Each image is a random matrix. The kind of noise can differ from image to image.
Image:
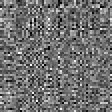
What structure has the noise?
low rank plus noise
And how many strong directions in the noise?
two
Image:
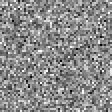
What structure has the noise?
independent entries
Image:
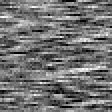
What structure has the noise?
streaked along the rows
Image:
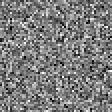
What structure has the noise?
independent entries
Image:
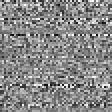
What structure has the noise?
rows of uneven size
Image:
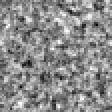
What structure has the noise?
blotchy
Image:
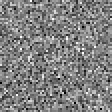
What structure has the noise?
independent entries
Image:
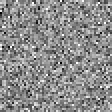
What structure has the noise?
independent entries
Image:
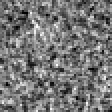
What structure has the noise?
blotchy
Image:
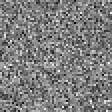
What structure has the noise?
independent entries
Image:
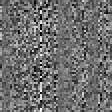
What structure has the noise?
columns of uneven size
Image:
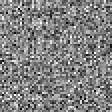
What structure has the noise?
low rank plus noise
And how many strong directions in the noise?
five to eight
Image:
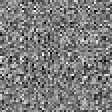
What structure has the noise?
low rank plus noise
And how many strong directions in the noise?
five to eight
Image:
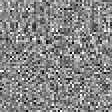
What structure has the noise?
low rank plus noise
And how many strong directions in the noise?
three or four
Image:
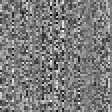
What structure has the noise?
columns of uneven size
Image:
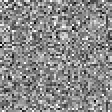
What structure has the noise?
low rank plus noise
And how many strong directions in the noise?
five to eight
